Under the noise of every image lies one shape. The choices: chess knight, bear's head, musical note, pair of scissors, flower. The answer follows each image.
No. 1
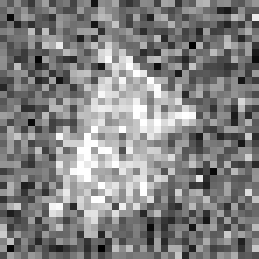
chess knight
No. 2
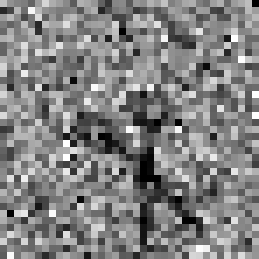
pair of scissors
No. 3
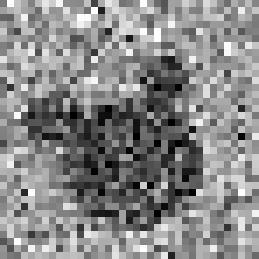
bear's head
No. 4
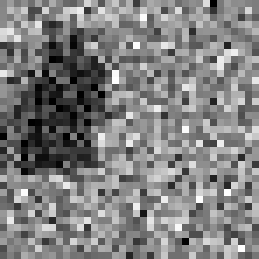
chess knight
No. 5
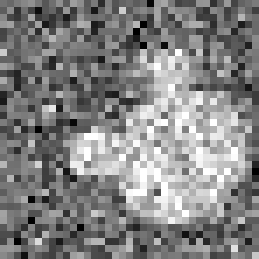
bear's head
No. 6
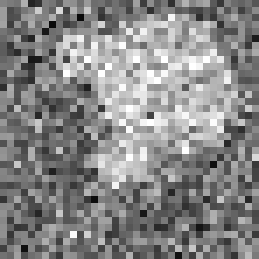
bear's head
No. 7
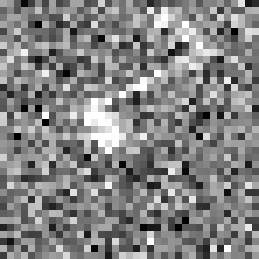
musical note
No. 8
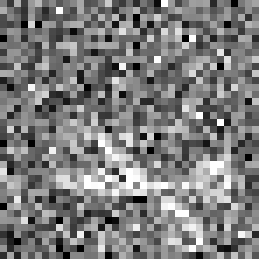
pair of scissors
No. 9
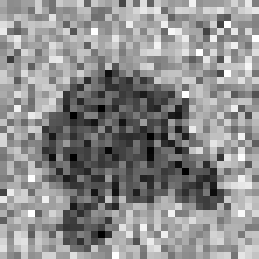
bear's head
